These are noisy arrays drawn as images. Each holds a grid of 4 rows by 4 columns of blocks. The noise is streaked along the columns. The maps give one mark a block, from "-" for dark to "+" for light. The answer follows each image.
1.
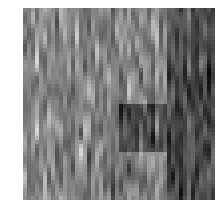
+ + + -
+ + + -
+ + - -
+ + + -
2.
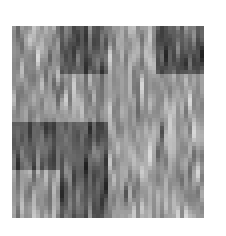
+ - + -
+ + + +
- - + +
+ - + +
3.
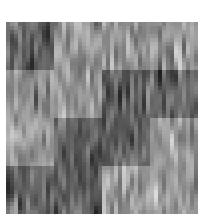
- + + +
+ + - -
+ - - +
- - + +
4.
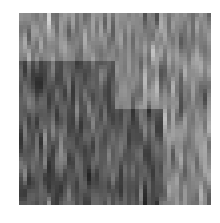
+ + + +
- - + +
- - - +
- - - +
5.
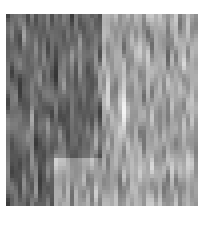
- - + +
- - + +
- - + +
- + + +
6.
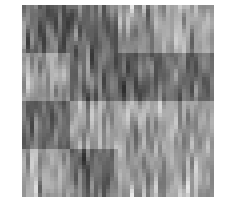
- - + +
+ - - -
- + + +
+ - + +
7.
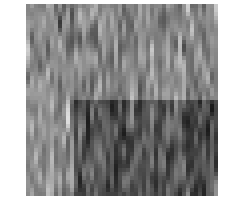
+ + + +
+ + + +
+ - - -
+ - - -
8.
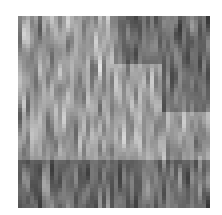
+ + - -
+ + + -
+ + + +
- - - -
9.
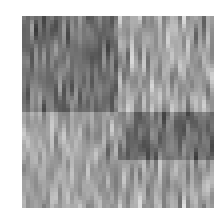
- - + +
- - + +
+ + - -
+ + + +
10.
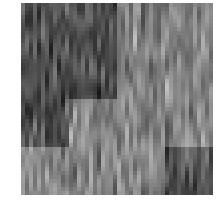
- - + +
- - + +
- + + +
+ + + -
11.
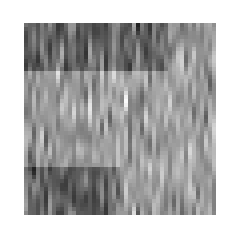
- - - +
+ + + +
+ + + +
- - + +
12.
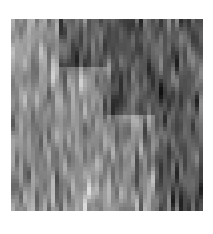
+ - - -
+ + - -
+ + + -
+ + + -
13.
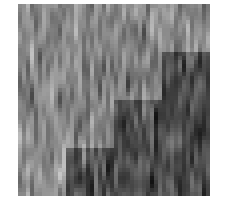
+ + + +
+ + + -
+ + - -
+ - - -
